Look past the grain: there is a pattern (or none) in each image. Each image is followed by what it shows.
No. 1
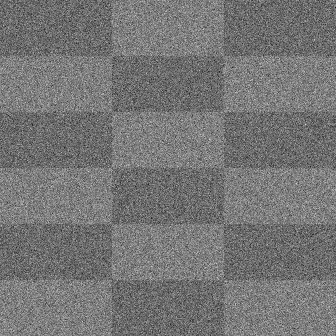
a checkerboard
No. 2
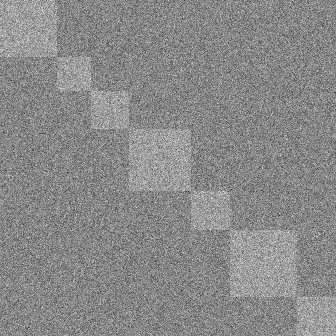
blocks along the diagonal
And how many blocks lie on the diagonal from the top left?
7
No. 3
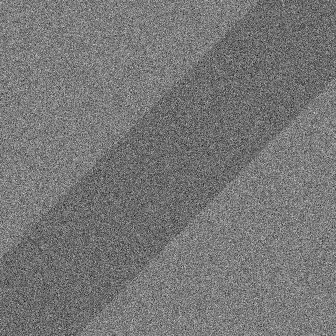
a diagonal band
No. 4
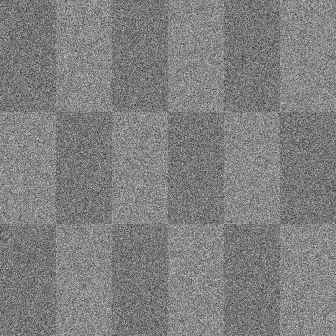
a checkerboard
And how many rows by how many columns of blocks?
3 by 6
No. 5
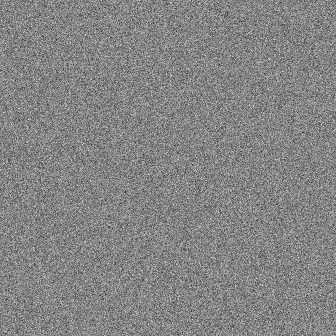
only noise
